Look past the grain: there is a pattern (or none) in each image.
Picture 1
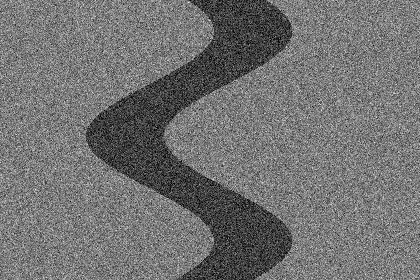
a wavy band
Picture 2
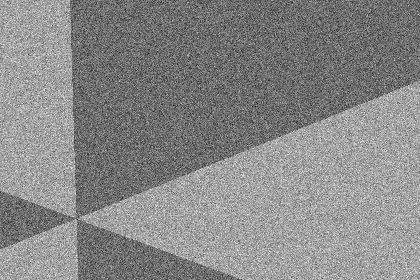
spokes from one point
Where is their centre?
bottom left
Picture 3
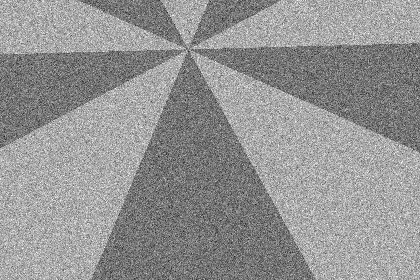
spokes from one point
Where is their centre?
top middle
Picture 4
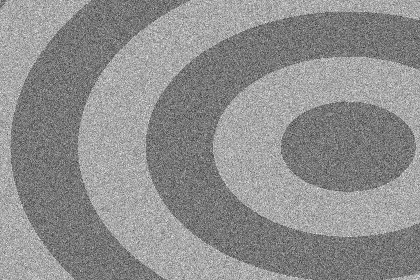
rings round one point
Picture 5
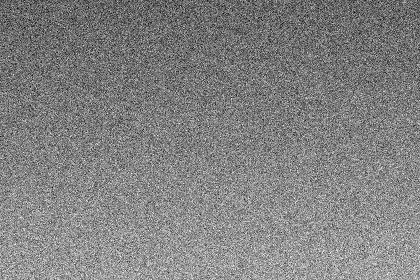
a smooth slope
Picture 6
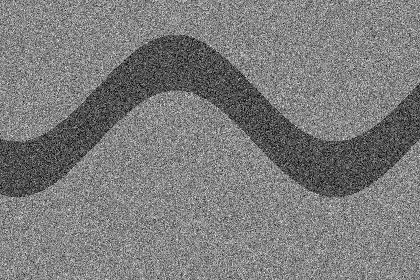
a wavy band
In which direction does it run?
left to right
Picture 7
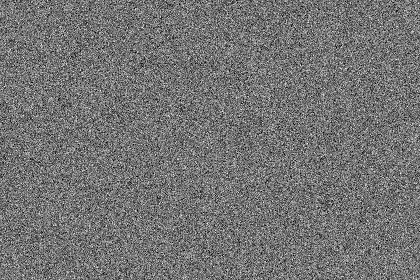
only noise
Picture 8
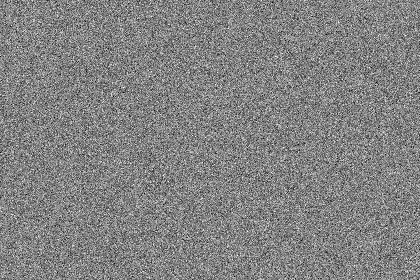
only noise
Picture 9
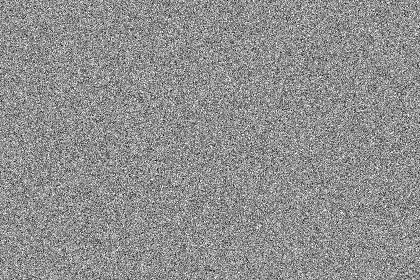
only noise
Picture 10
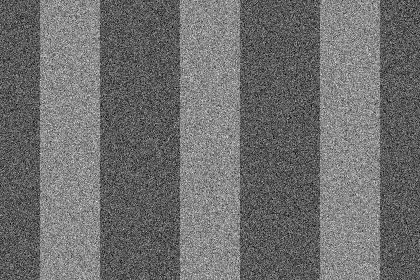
vertical stripes
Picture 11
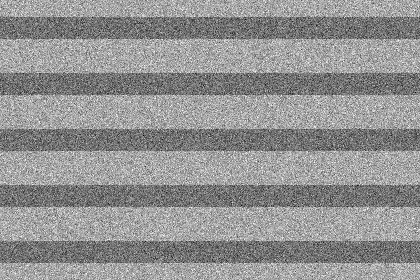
horizontal stripes
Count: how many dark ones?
5
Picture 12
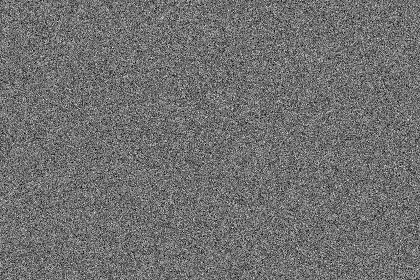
only noise
